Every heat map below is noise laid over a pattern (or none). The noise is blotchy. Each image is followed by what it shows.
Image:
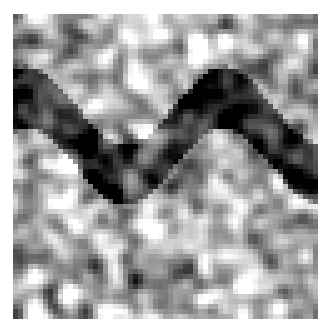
a wavy band
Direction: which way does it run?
left to right
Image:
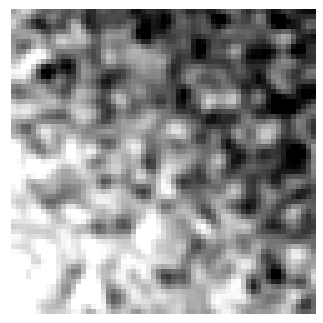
a smooth slope
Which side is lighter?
bottom left
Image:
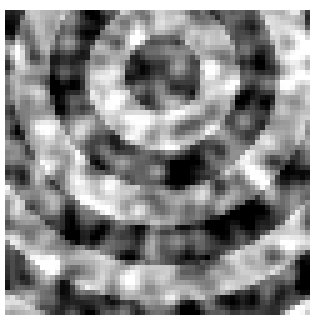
rings round one point
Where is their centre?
top middle
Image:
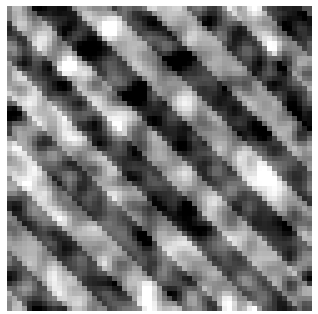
diagonal stripes
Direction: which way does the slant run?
top left to bottom right
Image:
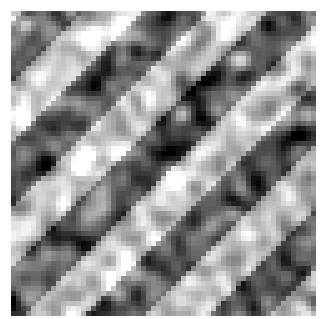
diagonal stripes
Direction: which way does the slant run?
bottom left to top right
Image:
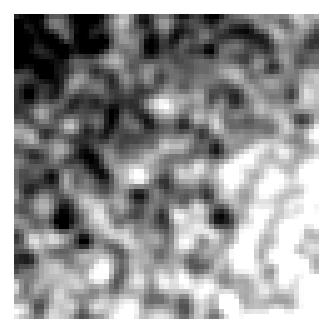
a smooth slope
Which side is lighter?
bottom right
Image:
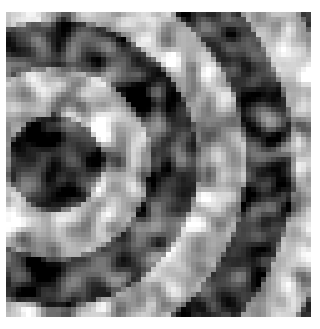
rings round one point
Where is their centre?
middle left
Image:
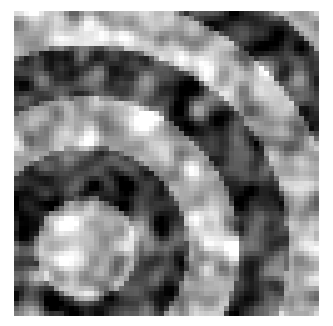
rings round one point
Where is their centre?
bottom left
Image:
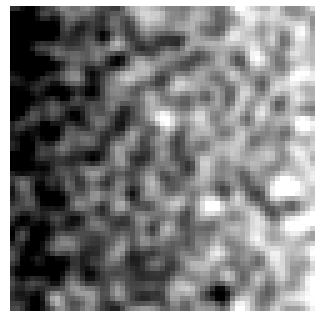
a smooth slope
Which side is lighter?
right
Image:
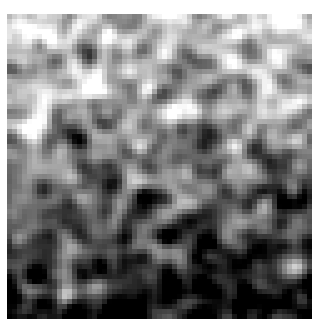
a smooth slope
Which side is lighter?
top
